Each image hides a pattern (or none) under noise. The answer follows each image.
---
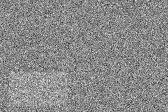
one block
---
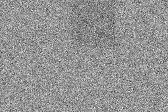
one block
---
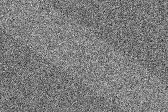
a diagonal band
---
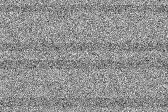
bands of rows
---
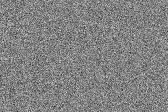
only noise
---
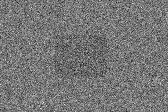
one block
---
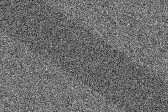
a diagonal band
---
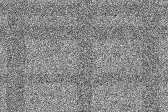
bands of rows crossing bands of columns
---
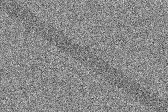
a diagonal band
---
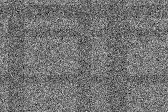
bands of rows crossing bands of columns
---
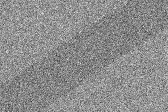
a diagonal band
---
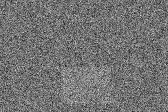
one block
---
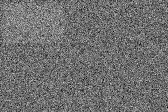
one block
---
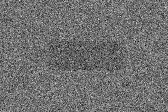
one block
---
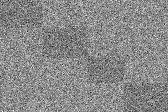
blocks along the diagonal
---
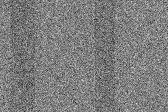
bands of columns
